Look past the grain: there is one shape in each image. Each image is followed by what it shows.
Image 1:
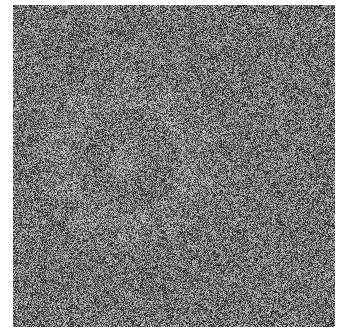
gear
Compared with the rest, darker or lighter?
lighter
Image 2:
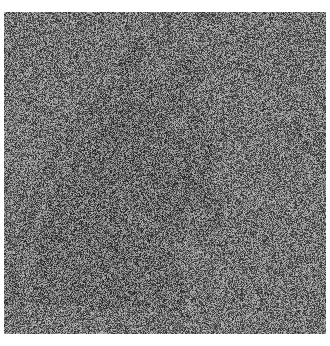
chess knight
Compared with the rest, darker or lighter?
darker
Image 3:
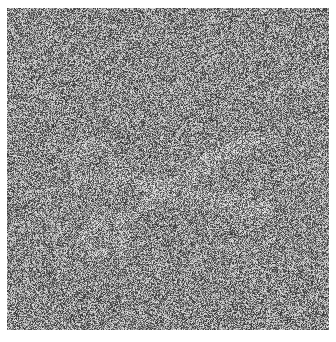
pair of scissors
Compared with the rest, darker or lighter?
lighter
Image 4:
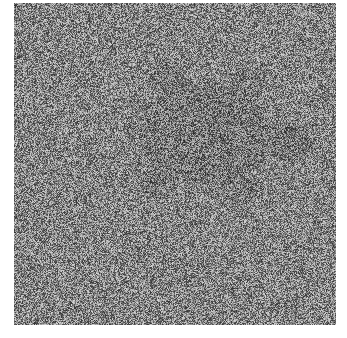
turtle
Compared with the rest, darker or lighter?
darker
